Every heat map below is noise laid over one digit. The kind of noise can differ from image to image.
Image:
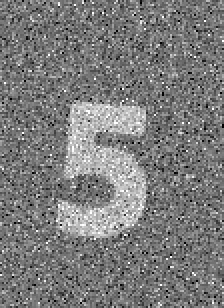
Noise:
heavy tails
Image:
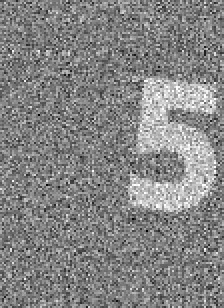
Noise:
low rank plus noise
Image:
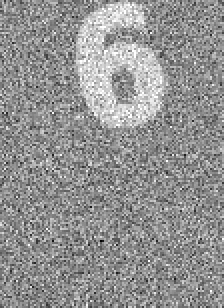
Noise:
low rank plus noise
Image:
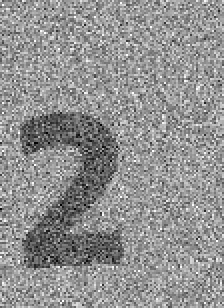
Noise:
low rank plus noise
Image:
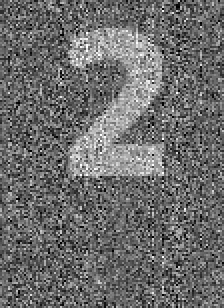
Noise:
columns of uneven size
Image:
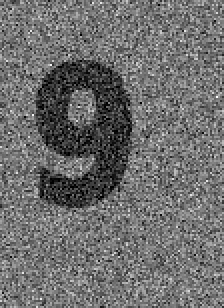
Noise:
independent entries
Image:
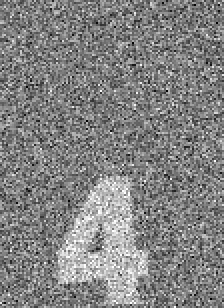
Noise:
independent entries
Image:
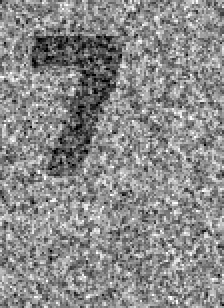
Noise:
blotchy
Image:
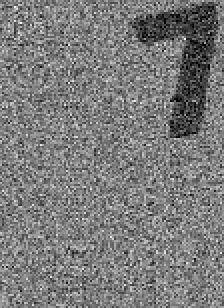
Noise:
low rank plus noise
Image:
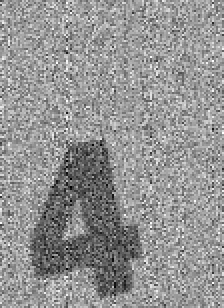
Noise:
columns of uneven size
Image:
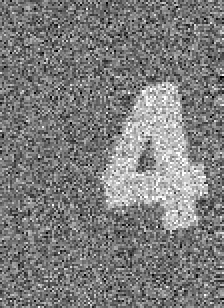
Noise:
low rank plus noise
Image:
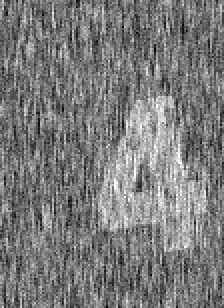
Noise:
streaked along the columns
